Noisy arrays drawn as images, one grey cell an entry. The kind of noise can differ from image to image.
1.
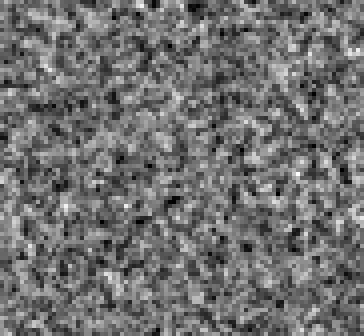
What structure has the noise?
blotchy
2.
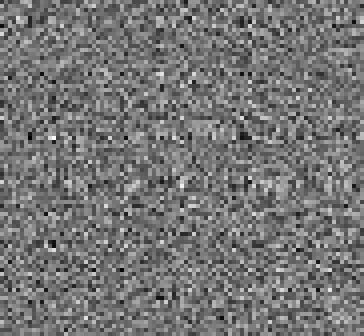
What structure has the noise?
low rank plus noise
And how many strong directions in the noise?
five to eight
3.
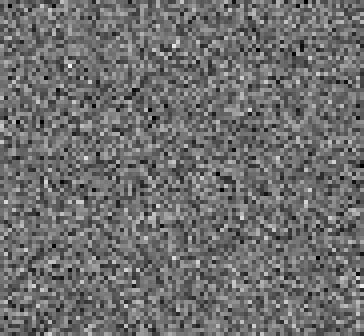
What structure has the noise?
independent entries
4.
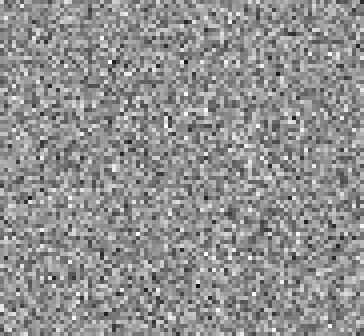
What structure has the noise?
independent entries
